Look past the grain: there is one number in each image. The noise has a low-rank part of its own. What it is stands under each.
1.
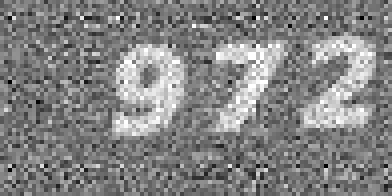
972
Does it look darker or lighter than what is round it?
lighter
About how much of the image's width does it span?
two thirds
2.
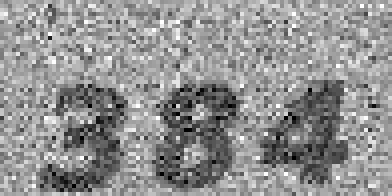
384
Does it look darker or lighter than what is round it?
darker
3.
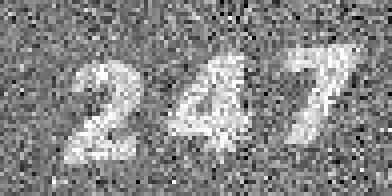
247
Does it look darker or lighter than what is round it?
lighter
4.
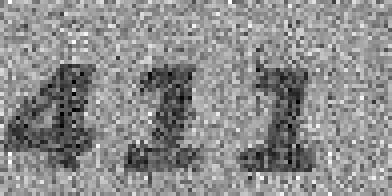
411
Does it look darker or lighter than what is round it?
darker
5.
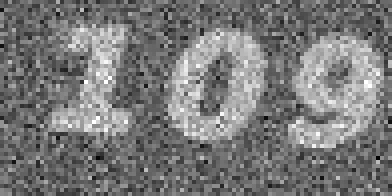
109
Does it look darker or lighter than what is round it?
lighter
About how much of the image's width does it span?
nearly all
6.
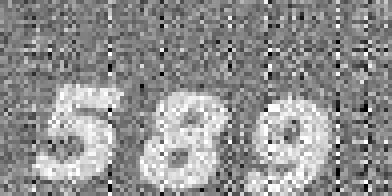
589
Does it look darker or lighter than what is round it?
lighter
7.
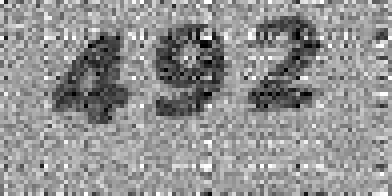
492
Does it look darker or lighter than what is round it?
darker
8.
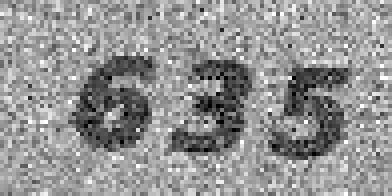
635
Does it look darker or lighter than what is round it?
darker
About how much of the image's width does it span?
two thirds
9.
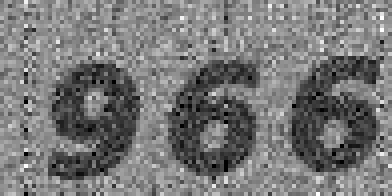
966
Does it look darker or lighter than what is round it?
darker
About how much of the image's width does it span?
nearly all
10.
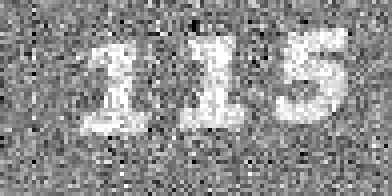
115
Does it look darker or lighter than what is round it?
lighter
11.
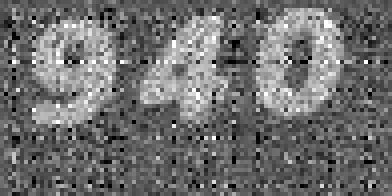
940
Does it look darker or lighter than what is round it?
lighter
